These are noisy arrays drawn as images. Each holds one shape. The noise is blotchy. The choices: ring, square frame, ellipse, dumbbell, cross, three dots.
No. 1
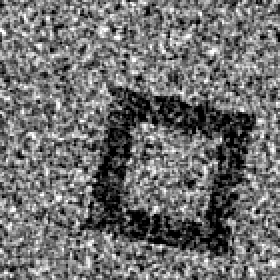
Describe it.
dark square frame
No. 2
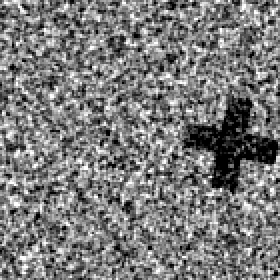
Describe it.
dark cross, middle right
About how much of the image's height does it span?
a third
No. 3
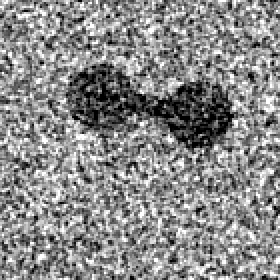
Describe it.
dark dumbbell
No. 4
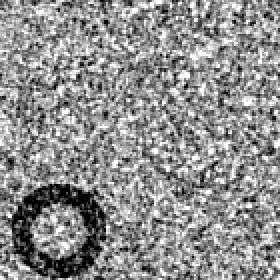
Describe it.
dark ring, bottom left
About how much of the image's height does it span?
a third
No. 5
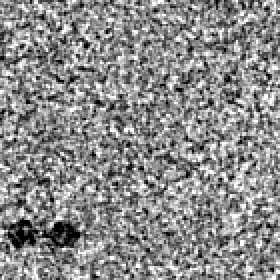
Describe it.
dark dumbbell, bottom left
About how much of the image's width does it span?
a quarter
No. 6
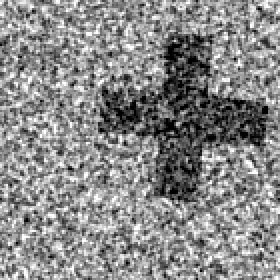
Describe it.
dark cross
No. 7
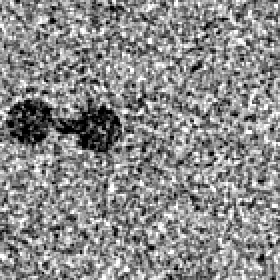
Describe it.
dark dumbbell, middle left
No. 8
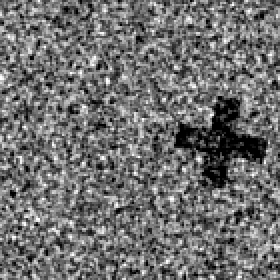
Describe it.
dark cross, middle right
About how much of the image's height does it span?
a third
